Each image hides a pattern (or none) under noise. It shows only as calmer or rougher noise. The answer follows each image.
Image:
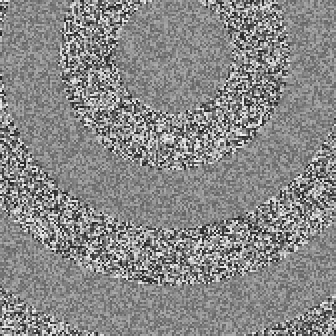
rings round one point
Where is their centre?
top middle
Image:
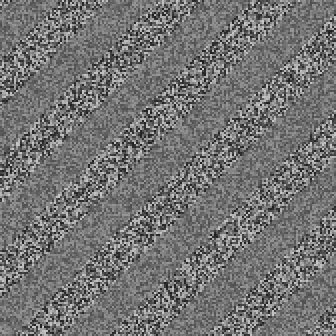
diagonal stripes
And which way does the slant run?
bottom left to top right
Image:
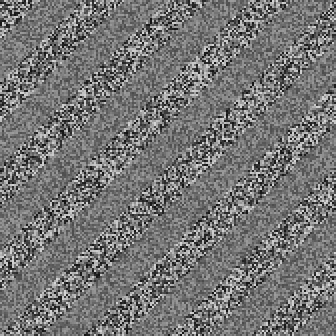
diagonal stripes
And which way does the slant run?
bottom left to top right
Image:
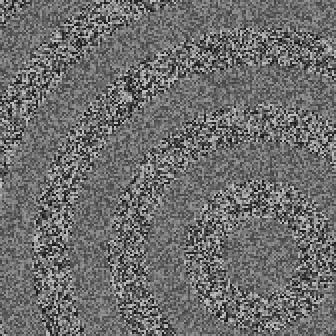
rings round one point
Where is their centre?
bottom right
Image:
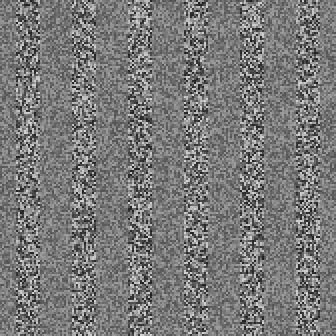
vertical stripes
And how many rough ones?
6
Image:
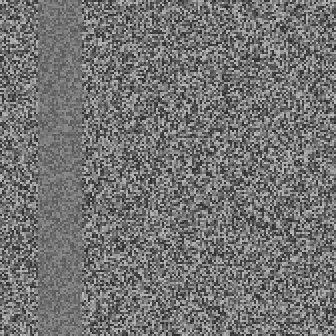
one vertical stripe
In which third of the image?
left
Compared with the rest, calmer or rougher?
calmer
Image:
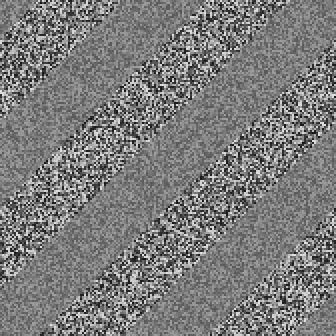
diagonal stripes
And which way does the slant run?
bottom left to top right
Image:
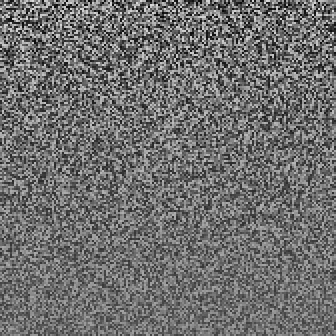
a smooth slope
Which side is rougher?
top
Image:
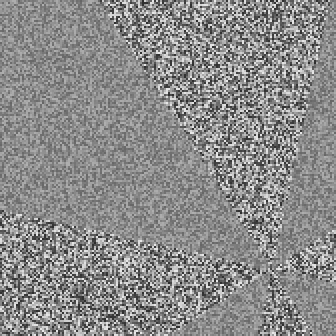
spokes from one point
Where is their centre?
bottom right
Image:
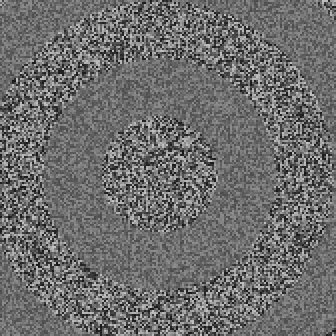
rings round one point
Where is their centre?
centre
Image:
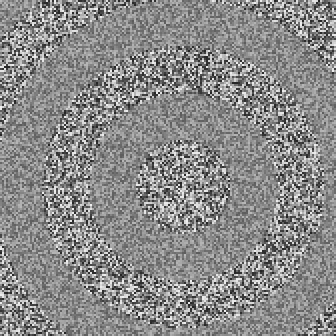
rings round one point
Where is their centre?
centre
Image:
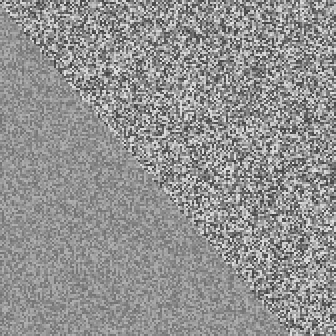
a sharp edge
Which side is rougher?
top right
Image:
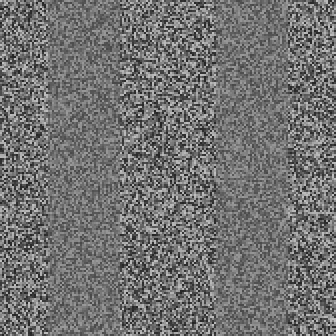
vertical stripes
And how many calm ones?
2
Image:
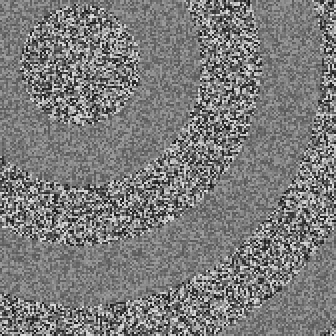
rings round one point
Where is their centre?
top left
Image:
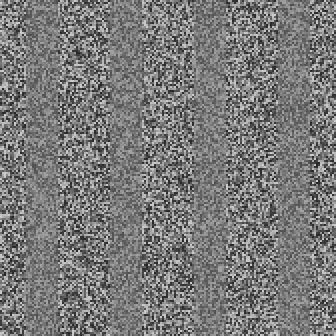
vertical stripes
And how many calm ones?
4
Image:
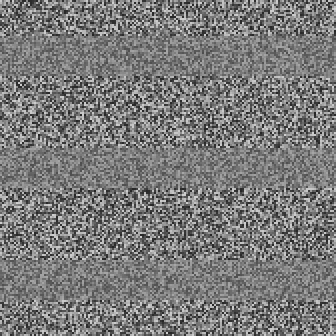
horizontal stripes
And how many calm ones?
3
